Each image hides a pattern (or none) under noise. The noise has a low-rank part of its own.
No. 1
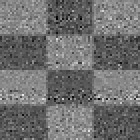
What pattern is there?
a checkerboard
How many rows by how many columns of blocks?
4 by 3
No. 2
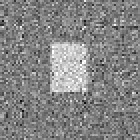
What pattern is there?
one block
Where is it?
centre
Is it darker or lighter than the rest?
lighter
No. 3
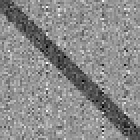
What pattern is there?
a diagonal band
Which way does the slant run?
top left to bottom right
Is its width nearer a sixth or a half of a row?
a sixth
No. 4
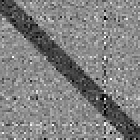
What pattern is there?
a diagonal band
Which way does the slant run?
top left to bottom right
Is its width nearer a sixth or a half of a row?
a sixth
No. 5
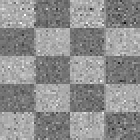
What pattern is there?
a checkerboard
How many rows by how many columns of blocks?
5 by 4
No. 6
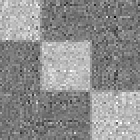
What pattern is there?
blocks along the diagonal
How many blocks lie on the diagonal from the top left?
3
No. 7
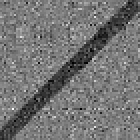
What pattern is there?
a diagonal band
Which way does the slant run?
bottom left to top right
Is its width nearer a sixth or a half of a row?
a sixth
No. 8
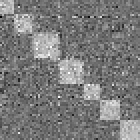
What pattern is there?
blocks along the diagonal
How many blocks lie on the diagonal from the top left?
7
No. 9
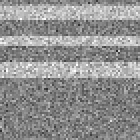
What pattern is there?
bands of rows
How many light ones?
3
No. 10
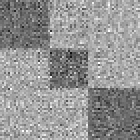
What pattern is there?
blocks along the diagonal
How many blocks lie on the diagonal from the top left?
3
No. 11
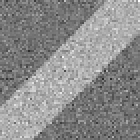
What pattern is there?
a diagonal band
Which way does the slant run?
bottom left to top right
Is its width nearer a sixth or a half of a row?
a half
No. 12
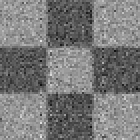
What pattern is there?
a checkerboard
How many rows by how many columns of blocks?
3 by 3
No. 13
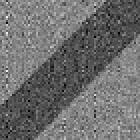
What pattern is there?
a diagonal band
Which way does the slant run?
bottom left to top right
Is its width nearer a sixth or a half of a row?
a half
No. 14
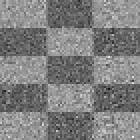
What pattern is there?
a checkerboard
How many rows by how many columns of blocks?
5 by 3
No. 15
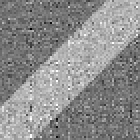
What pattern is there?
a diagonal band
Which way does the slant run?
bottom left to top right
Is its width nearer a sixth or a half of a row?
a half
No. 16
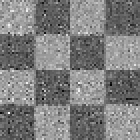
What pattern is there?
a checkerboard
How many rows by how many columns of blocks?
4 by 4
